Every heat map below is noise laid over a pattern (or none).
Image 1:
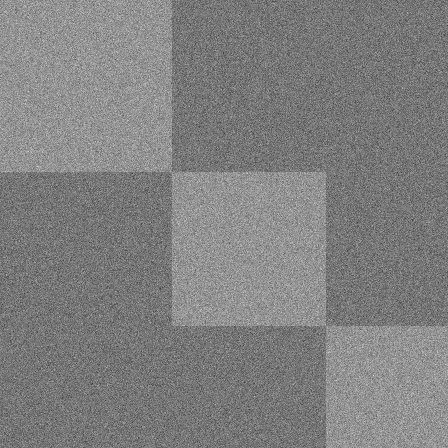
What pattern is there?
blocks along the diagonal
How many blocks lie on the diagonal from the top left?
3
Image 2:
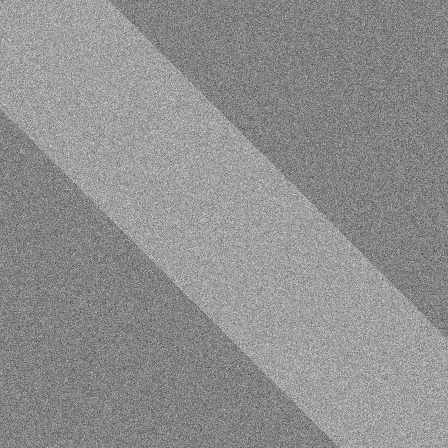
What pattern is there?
a diagonal band
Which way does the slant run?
top left to bottom right
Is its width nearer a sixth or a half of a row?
a half
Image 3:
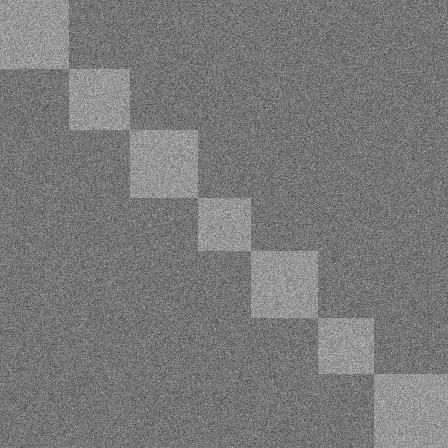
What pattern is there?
blocks along the diagonal
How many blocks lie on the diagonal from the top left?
7
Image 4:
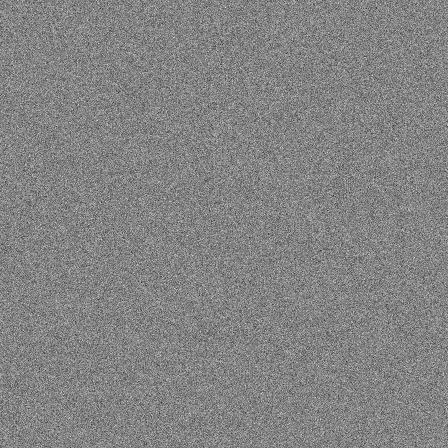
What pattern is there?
only noise
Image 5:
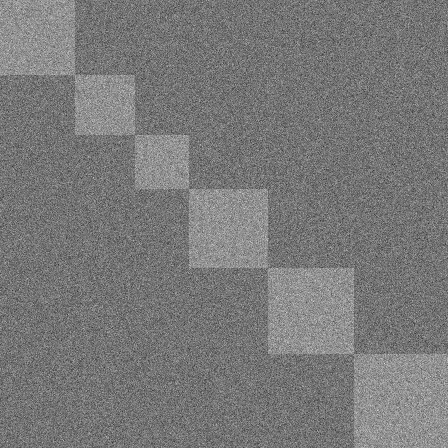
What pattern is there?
blocks along the diagonal
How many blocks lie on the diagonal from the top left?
6
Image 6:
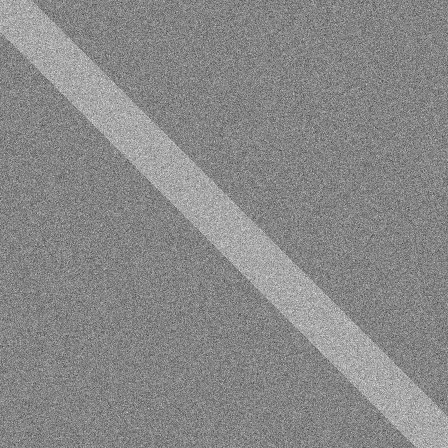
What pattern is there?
a diagonal band
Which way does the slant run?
top left to bottom right
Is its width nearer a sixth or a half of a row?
a sixth
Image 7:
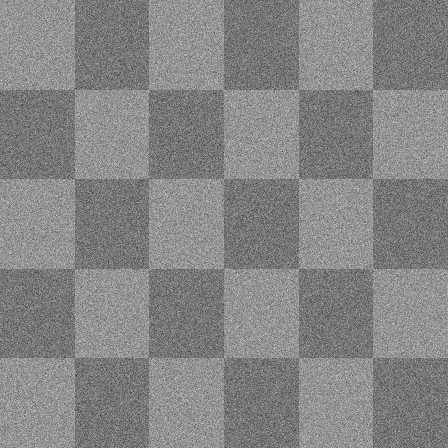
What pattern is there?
a checkerboard
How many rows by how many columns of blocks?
5 by 6
